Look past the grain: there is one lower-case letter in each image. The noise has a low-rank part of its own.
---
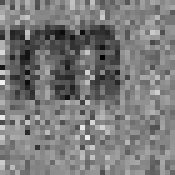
dark m
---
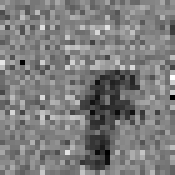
dark f
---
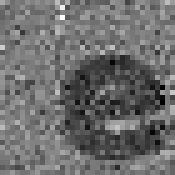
dark e
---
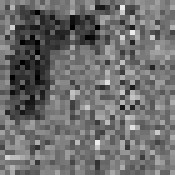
dark r
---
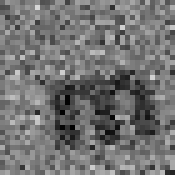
dark m
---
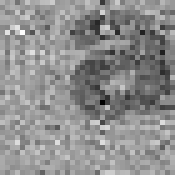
dark a
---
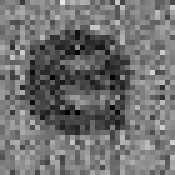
dark e
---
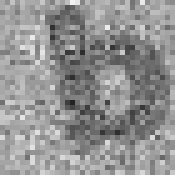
dark b
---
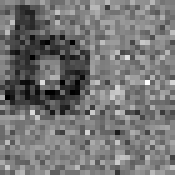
dark b
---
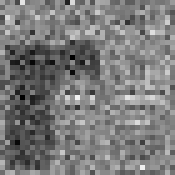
dark r
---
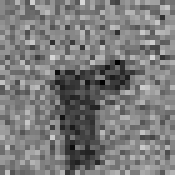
dark r
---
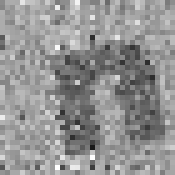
dark n
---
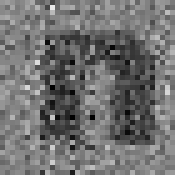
dark n
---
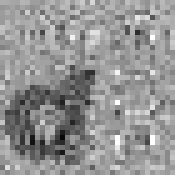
dark d
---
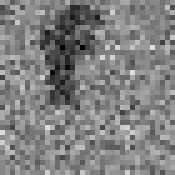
dark f
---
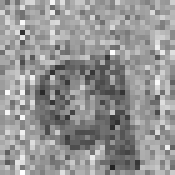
dark q
